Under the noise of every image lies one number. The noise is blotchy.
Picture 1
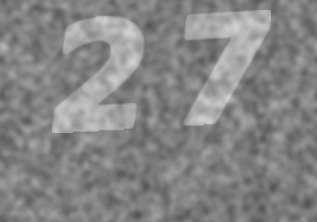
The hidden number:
27
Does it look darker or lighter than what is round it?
lighter
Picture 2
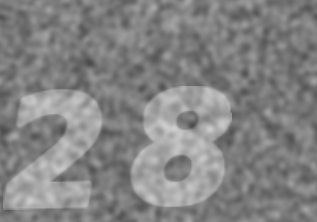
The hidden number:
28
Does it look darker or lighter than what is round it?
lighter
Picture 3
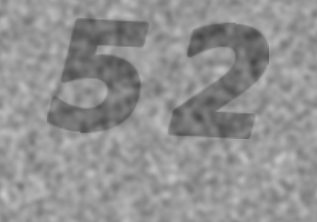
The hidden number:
52
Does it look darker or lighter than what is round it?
darker
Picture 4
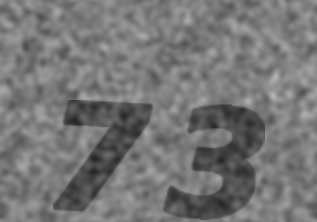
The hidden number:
73
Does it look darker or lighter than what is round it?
darker
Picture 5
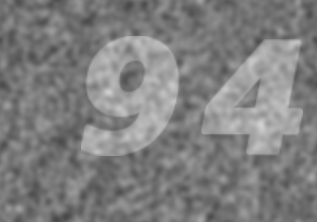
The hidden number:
94
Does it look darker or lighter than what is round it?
lighter
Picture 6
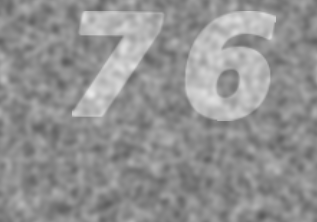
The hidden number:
76
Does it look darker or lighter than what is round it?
lighter
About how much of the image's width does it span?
two thirds
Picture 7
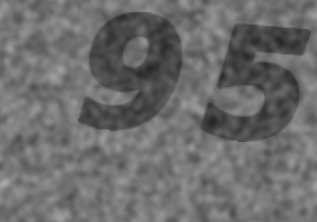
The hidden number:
95
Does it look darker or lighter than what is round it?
darker
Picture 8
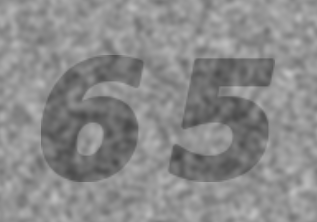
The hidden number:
65
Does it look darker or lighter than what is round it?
darker
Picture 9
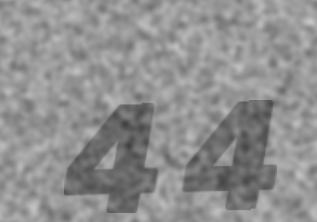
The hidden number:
44
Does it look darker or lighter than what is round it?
darker
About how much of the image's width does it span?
two thirds
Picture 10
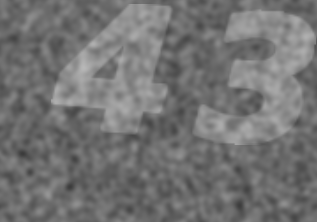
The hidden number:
43
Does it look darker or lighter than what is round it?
lighter
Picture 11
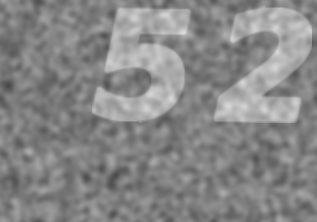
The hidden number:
52
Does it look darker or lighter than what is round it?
lighter
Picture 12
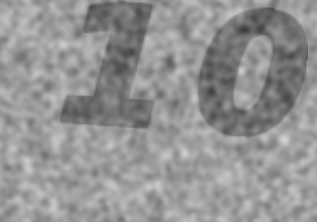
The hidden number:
10
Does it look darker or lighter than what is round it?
darker
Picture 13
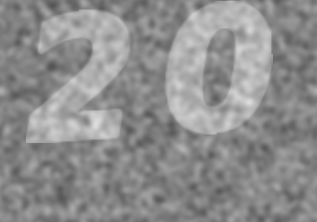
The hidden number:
20
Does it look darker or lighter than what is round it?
lighter
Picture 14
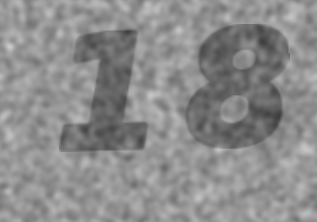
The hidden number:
18
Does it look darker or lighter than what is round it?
darker
